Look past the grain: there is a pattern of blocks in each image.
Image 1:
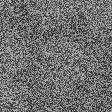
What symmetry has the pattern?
mirrored about the diagonal from the top left
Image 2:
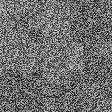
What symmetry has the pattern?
mirrored about the diagonal from the top left
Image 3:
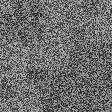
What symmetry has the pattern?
mirrored about the diagonal from the top left
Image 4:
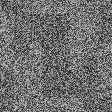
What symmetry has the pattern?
the same after a half turn
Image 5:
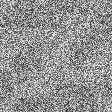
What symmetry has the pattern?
the same after a half turn
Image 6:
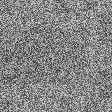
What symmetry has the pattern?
top and bottom mirror each other
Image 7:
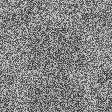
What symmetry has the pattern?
left and right mirror each other
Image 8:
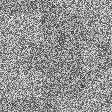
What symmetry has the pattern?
top and bottom mirror each other
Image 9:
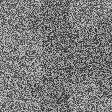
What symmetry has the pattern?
top and bottom mirror each other
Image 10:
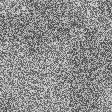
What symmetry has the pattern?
mirrored about the diagonal from the bottom left
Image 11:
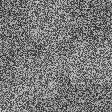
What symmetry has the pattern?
mirrored about the diagonal from the bottom left
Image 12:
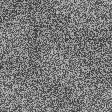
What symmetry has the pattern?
no symmetry
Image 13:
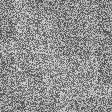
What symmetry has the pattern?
mirrored about the diagonal from the bottom left
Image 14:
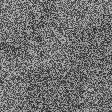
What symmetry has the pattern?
mirrored about the diagonal from the top left
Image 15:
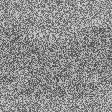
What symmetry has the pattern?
left and right mirror each other
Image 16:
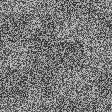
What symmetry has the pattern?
top and bottom mirror each other
